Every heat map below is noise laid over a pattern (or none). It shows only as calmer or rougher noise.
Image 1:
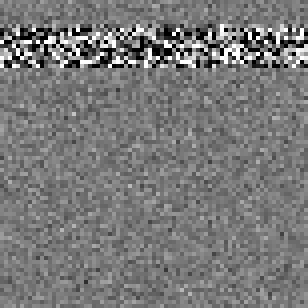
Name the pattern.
one horizontal stripe
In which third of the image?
top
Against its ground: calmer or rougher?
rougher
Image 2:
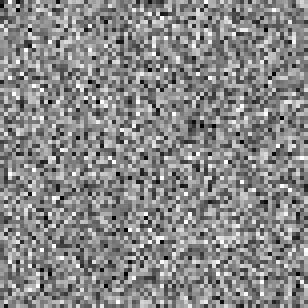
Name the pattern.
only noise
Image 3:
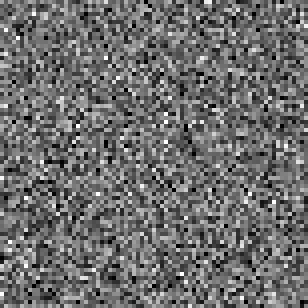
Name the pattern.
only noise
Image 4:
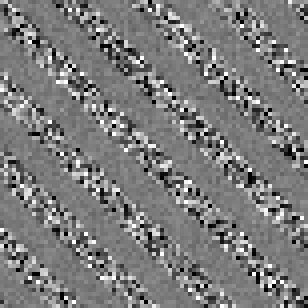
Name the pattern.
diagonal stripes
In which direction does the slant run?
top left to bottom right
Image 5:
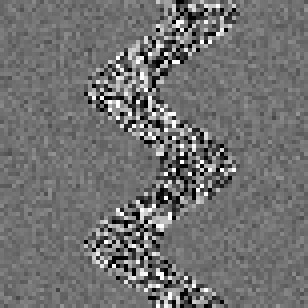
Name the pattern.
a wavy band
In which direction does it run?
top to bottom
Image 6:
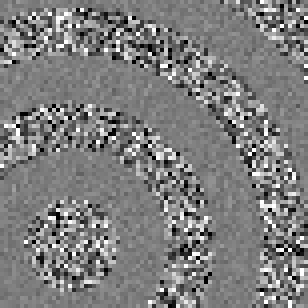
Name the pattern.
rings round one point
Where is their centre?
bottom left
